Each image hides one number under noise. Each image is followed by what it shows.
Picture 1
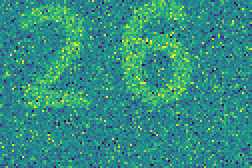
26
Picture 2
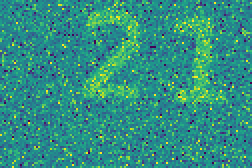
21
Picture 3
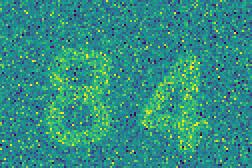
84
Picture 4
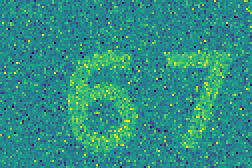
67
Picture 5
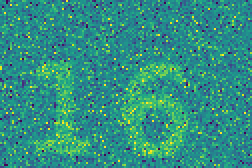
16
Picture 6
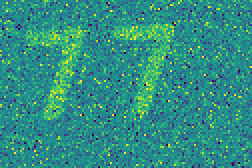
77
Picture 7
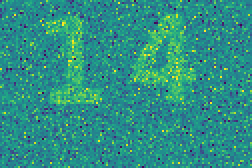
14
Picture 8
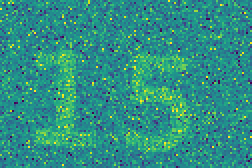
15
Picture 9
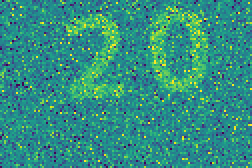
20
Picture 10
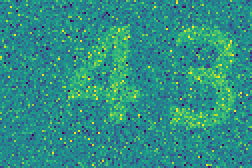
43
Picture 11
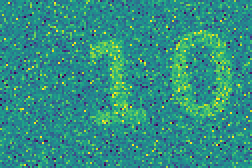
10
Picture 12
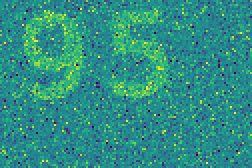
95
